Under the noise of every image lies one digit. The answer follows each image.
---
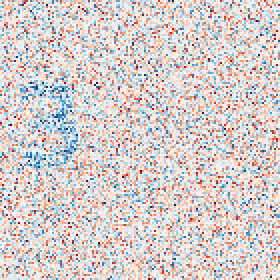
3
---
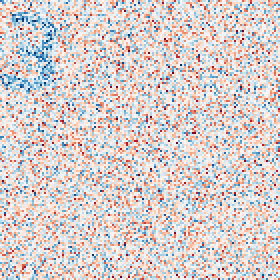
3
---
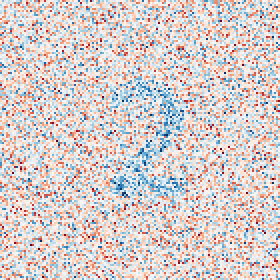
2
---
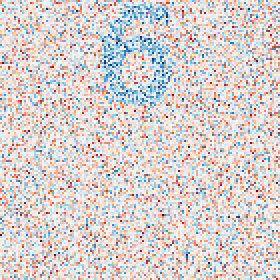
6
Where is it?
top middle
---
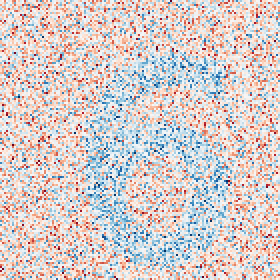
6
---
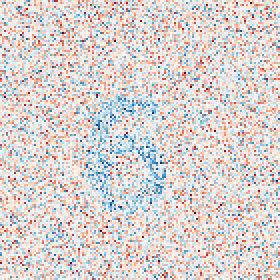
6
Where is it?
centre
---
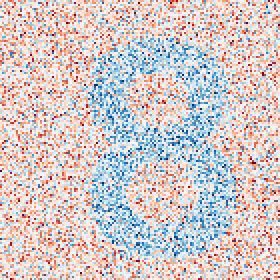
8
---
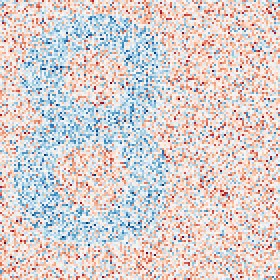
8
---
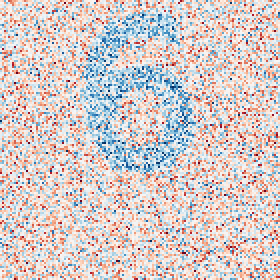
6
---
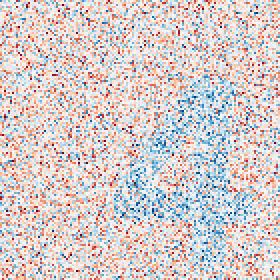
4
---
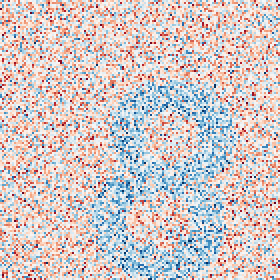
8
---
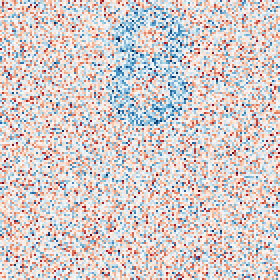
8
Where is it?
top middle
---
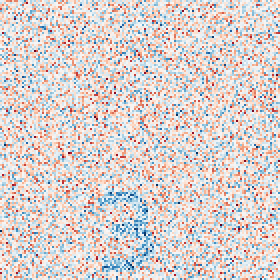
3
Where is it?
bottom middle
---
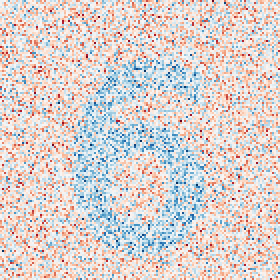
6
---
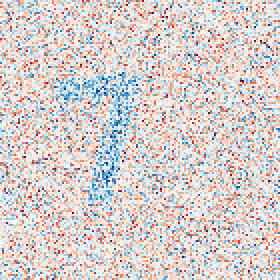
7
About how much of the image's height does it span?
half
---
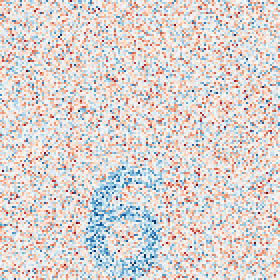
6
